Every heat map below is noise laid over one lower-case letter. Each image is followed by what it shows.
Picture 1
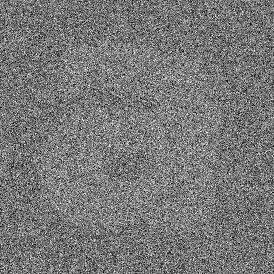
a
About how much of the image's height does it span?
two thirds
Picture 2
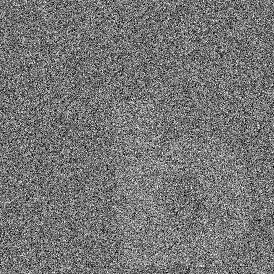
b
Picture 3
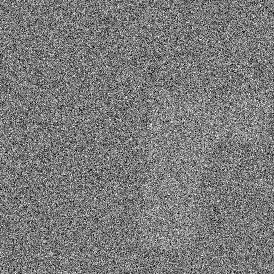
r
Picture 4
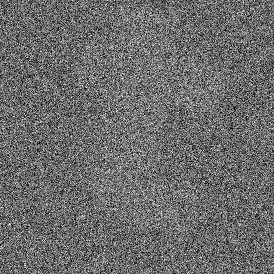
t
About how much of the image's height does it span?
nearly all
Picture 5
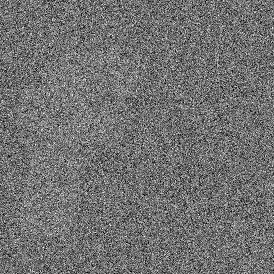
f
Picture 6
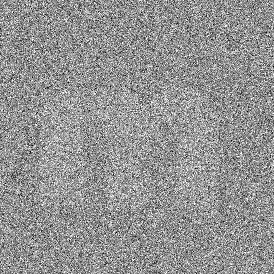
m
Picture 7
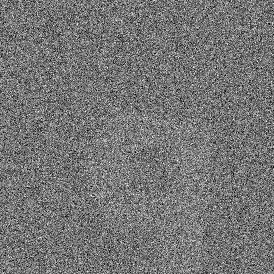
q
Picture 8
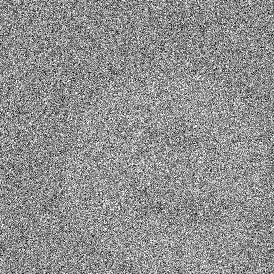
e
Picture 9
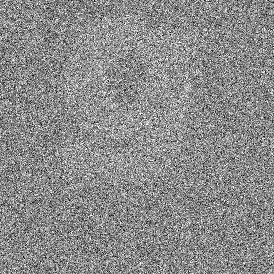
g
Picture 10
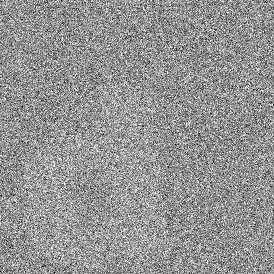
d
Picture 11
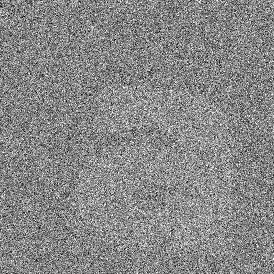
a
